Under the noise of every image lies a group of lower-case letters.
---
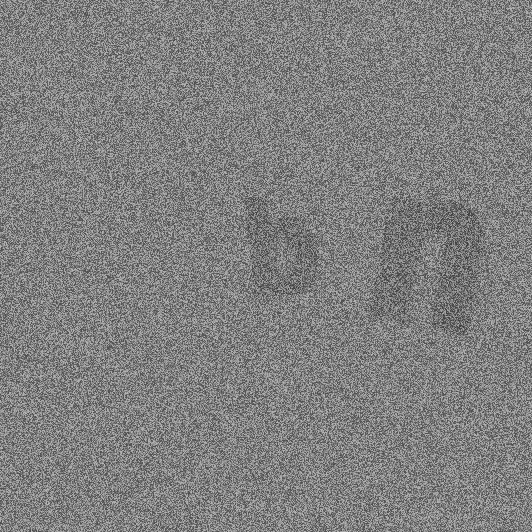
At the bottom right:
nothing
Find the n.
middle right
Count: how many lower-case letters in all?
2
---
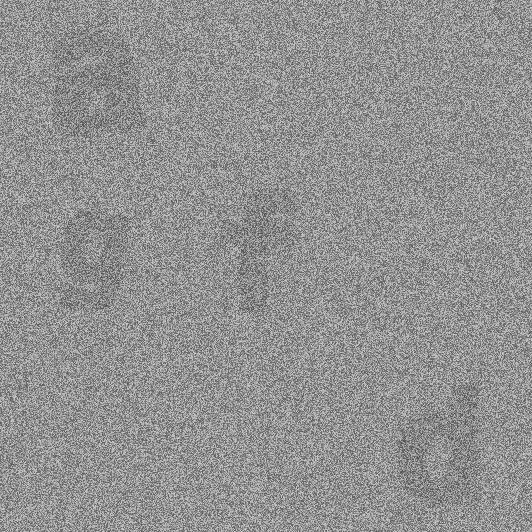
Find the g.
middle left
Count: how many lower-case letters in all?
4
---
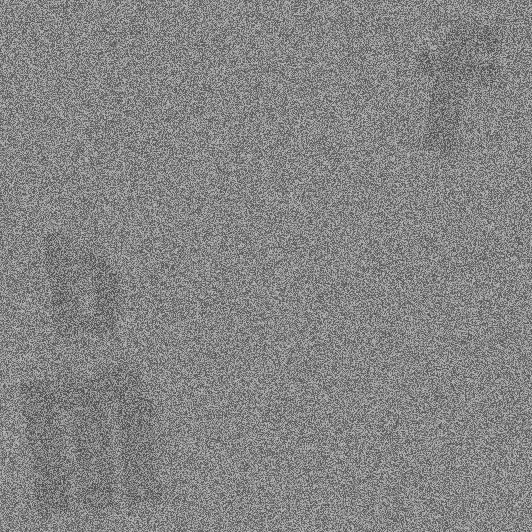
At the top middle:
nothing
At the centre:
nothing
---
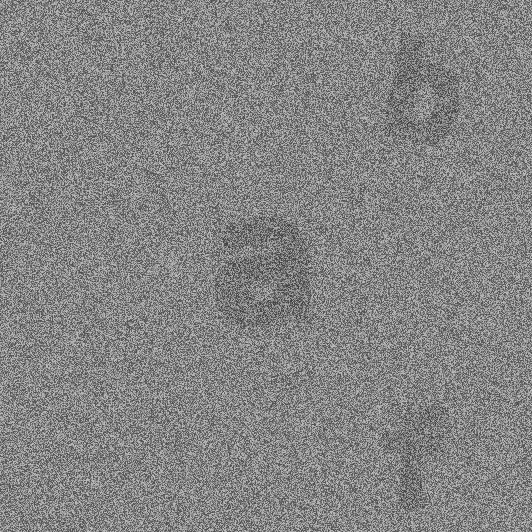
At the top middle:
nothing
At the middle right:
nothing
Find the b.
top right
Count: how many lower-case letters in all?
3
